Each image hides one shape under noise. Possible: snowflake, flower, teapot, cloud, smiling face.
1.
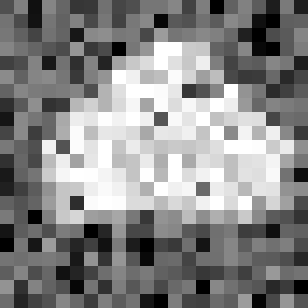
cloud
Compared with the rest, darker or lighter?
lighter
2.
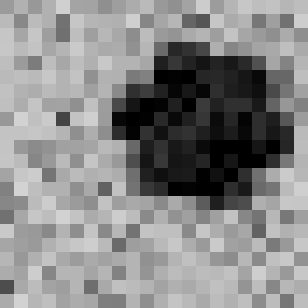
flower
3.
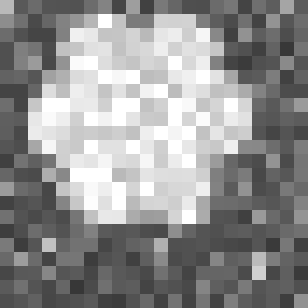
flower
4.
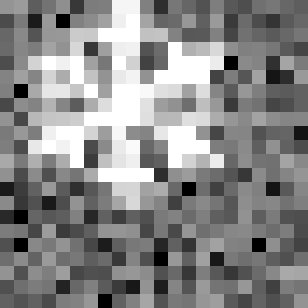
snowflake
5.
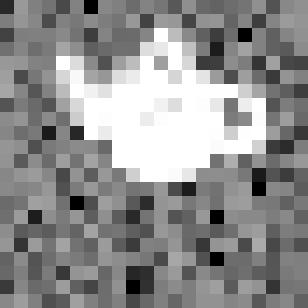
teapot
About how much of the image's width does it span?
two thirds
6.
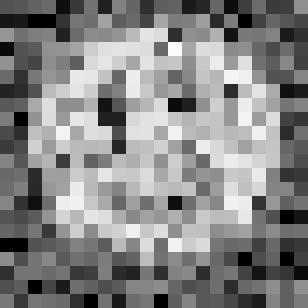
smiling face
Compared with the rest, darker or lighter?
lighter
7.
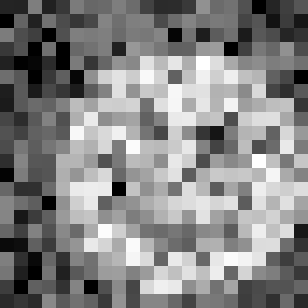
smiling face
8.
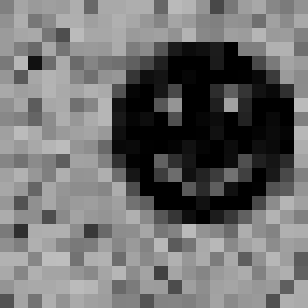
smiling face
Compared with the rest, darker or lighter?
darker
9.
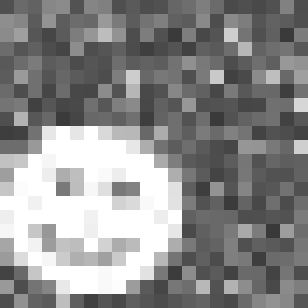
smiling face
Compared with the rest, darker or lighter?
lighter
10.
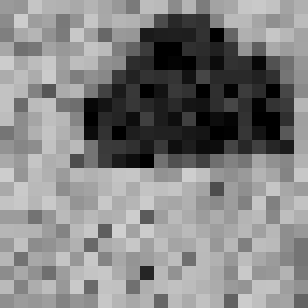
cloud
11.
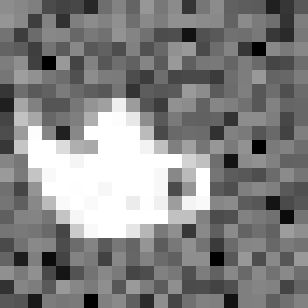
teapot
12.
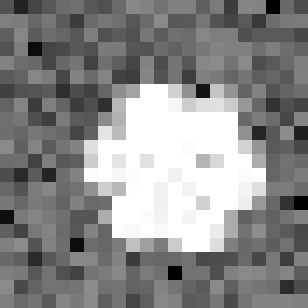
flower
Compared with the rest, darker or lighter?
lighter
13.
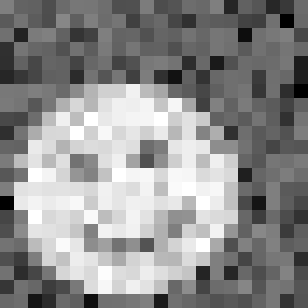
smiling face
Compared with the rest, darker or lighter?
lighter
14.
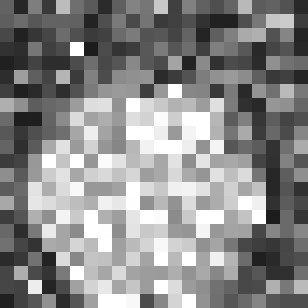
flower
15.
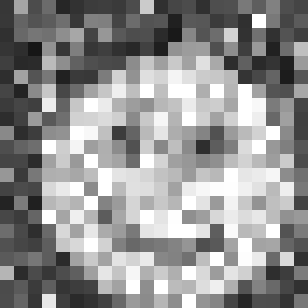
smiling face
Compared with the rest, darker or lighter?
lighter
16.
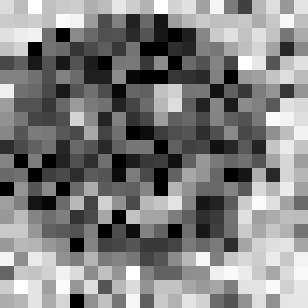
smiling face
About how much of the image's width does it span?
nearly all
